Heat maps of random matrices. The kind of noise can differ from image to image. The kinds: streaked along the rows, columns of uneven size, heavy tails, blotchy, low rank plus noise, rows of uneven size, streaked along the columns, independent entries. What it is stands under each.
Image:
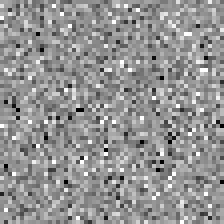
heavy tails
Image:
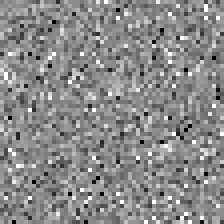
heavy tails
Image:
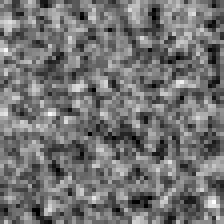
blotchy
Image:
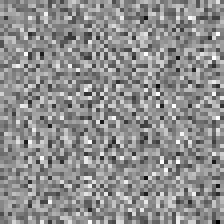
low rank plus noise
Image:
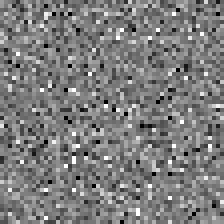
heavy tails
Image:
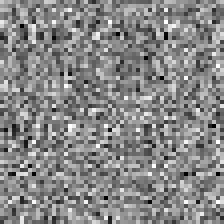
low rank plus noise
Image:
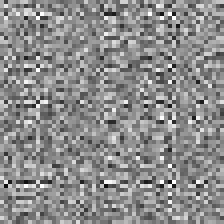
low rank plus noise
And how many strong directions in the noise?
one
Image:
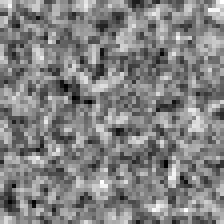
blotchy
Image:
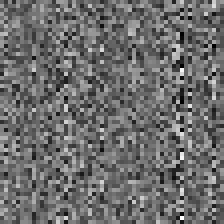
columns of uneven size
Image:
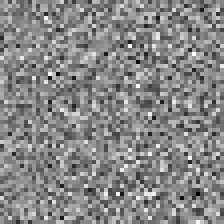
low rank plus noise
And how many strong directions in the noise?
five to eight
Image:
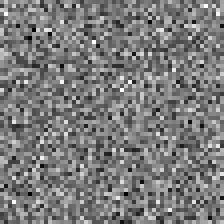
independent entries
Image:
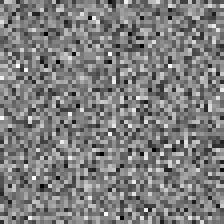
independent entries
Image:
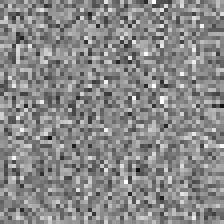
low rank plus noise
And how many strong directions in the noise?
five to eight
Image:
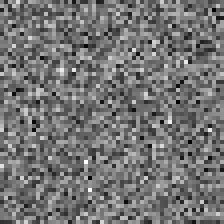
independent entries
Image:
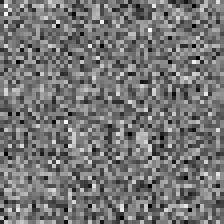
low rank plus noise
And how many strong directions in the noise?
five to eight
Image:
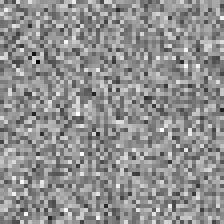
independent entries
